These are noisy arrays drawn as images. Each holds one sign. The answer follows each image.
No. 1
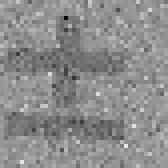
plus-minus sign
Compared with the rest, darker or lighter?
darker
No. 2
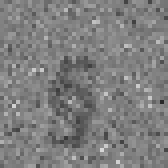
section sign
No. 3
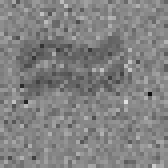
approximately sign
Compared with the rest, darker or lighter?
darker
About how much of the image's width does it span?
two thirds
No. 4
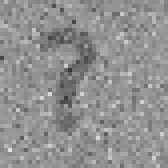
question mark
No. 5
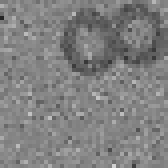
infinity sign
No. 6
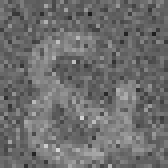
ampersand
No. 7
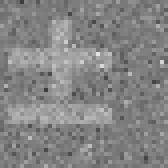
plus-minus sign
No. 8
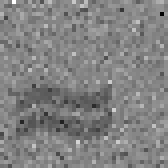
approximately sign
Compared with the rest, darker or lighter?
darker
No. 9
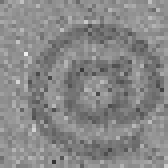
at sign
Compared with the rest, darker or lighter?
darker
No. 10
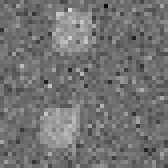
colon
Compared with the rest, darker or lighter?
lighter
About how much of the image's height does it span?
nearly all
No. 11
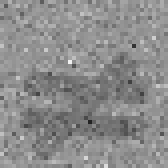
not-equal sign
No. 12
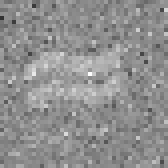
approximately sign
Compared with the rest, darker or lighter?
lighter
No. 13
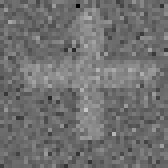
plus sign
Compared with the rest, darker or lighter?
lighter
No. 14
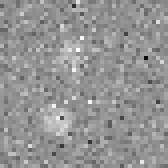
colon
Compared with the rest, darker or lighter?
lighter
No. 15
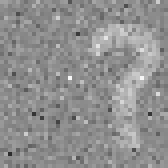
question mark
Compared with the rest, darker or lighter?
lighter
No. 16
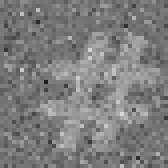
hash sign
